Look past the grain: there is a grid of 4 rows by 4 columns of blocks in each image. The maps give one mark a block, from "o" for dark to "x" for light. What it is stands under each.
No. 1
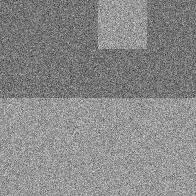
ooxo
oooo
xxxx
xxxx
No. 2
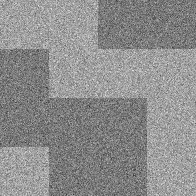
xxoo
oxxx
ooox
xoox
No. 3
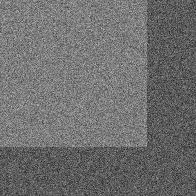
xxxo
xxxo
xxxo
oooo
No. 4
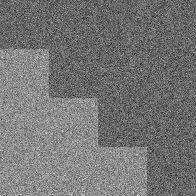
oooo
xooo
xxoo
xxxo
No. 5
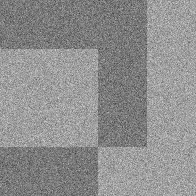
ooox
xxox
xxox
ooxx
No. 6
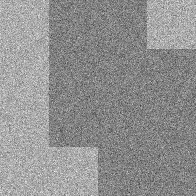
xoox
xooo
xooo
xxoo
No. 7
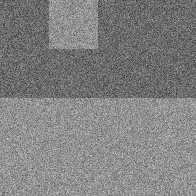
oxoo
oooo
xxxx
xxxx
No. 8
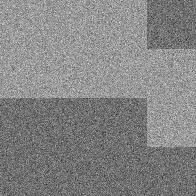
xxxo
xxxx
ooox
oooo
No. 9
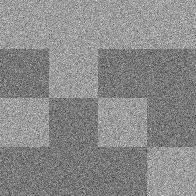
xxxx
oxoo
xoxo
ooox
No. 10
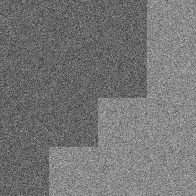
ooox
ooox
ooxx
oxxx
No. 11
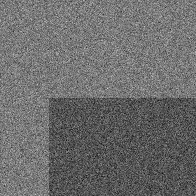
xxxx
xxxx
xooo
xooo
